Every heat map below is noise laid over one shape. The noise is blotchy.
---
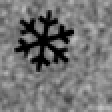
snowflake
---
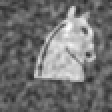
chess knight
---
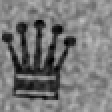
chess queen
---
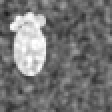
footprint
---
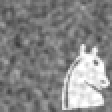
chess knight
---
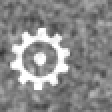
gear
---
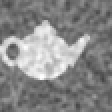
teapot
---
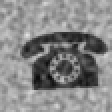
telephone
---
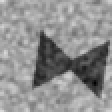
bow tie
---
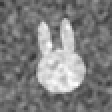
rabbit's head
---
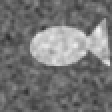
fish
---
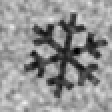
snowflake
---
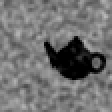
teapot
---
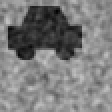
car
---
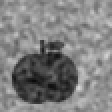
apple
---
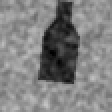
bottle
